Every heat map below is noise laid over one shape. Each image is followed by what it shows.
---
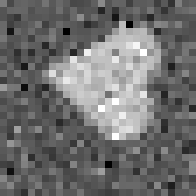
heart
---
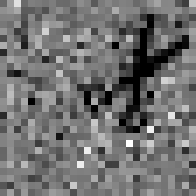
pair of scissors
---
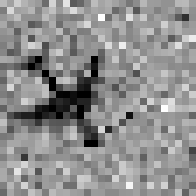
airplane
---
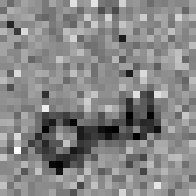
key
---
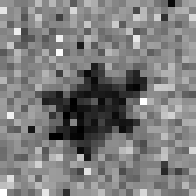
turtle
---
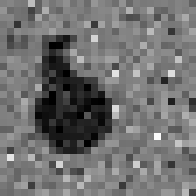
pear
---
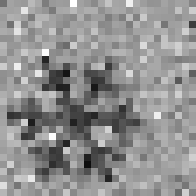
snowflake
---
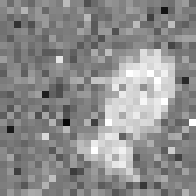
fish
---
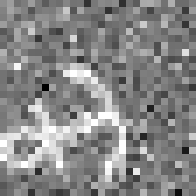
anchor
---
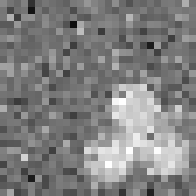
club
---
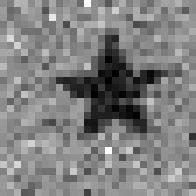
star
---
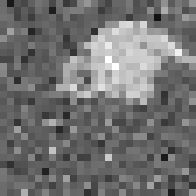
teapot
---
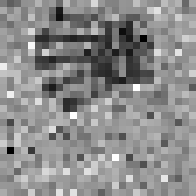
chess queen
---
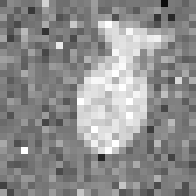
fish
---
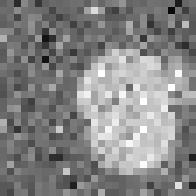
apple
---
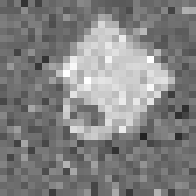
cup
